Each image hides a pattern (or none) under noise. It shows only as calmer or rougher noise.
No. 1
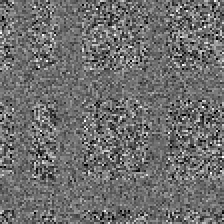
bands of rows crossing bands of columns
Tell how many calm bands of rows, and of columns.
2 and 3
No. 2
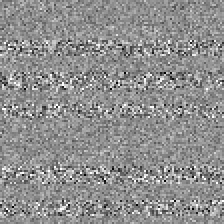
bands of rows
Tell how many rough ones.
5
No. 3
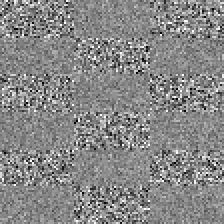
a checkerboard
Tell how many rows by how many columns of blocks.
6 by 3
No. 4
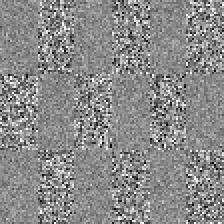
a checkerboard
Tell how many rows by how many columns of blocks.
3 by 6
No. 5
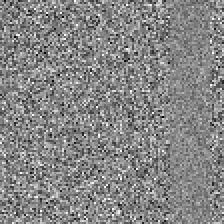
one band of columns
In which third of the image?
right
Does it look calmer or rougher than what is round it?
calmer
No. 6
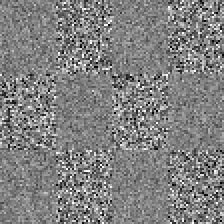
a checkerboard
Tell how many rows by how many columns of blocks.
3 by 4
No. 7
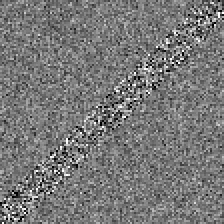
a diagonal band
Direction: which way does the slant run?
bottom left to top right
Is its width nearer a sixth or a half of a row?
a sixth
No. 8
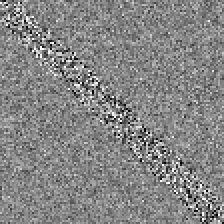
a diagonal band
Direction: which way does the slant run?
top left to bottom right
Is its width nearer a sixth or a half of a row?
a sixth
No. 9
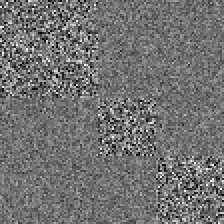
blocks along the diagonal
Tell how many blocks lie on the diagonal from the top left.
3
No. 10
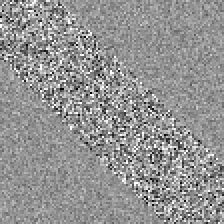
a diagonal band
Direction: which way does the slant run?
top left to bottom right
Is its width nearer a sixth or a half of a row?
a half
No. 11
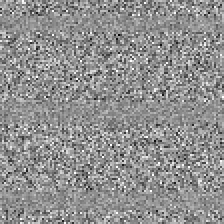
bands of rows
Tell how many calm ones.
3
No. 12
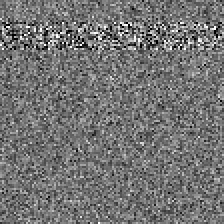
one band of rows
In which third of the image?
top
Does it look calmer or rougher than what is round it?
rougher
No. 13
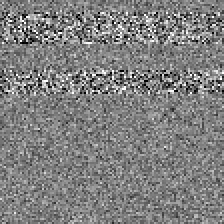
bands of rows
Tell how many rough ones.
2
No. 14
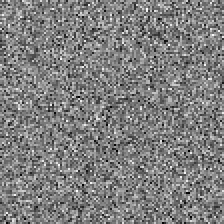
only noise
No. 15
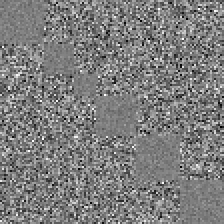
blocks along the diagonal
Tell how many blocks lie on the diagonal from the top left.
6
